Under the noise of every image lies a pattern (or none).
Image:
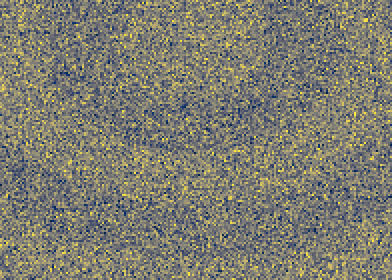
rings round one point
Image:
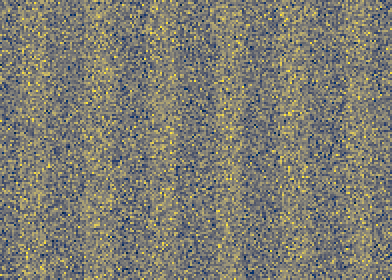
vertical stripes
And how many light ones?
6
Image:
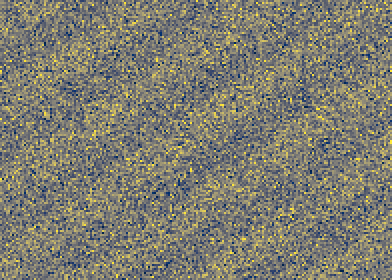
diagonal stripes
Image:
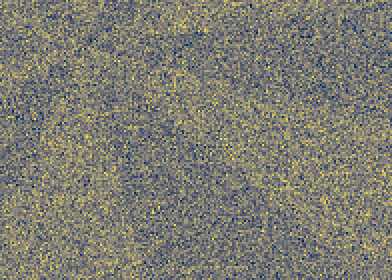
spokes from one point
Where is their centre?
top left
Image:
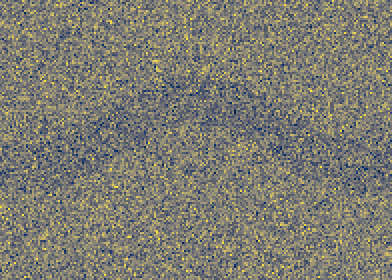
a wavy band
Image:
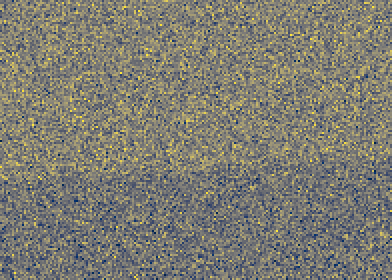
a sharp edge
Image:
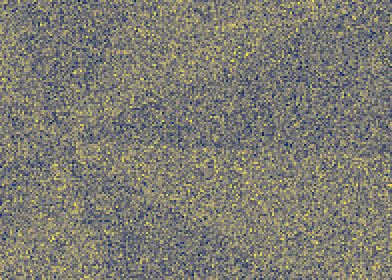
spokes from one point
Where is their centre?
middle left
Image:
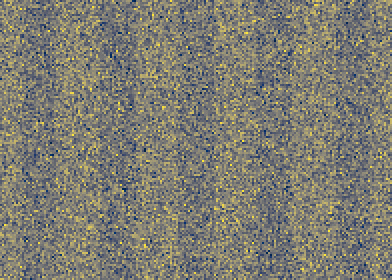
vertical stripes
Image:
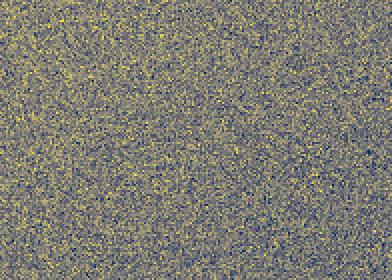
a smooth slope
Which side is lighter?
top left
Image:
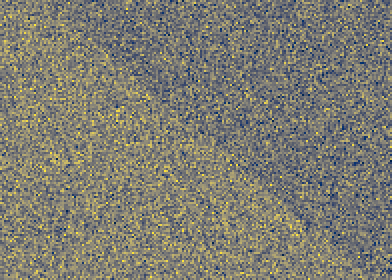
a sharp edge
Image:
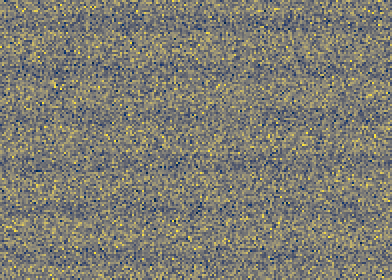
horizontal stripes
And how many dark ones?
6
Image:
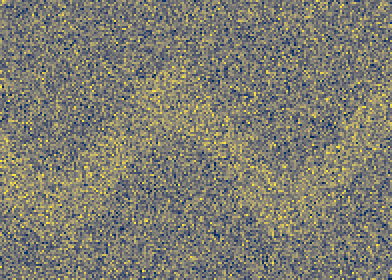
a wavy band
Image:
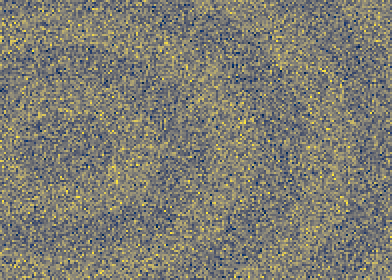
rings round one point
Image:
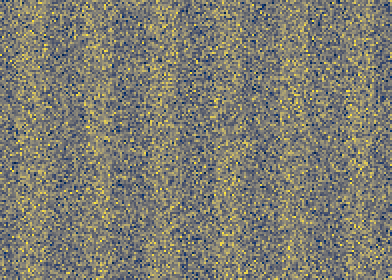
vertical stripes
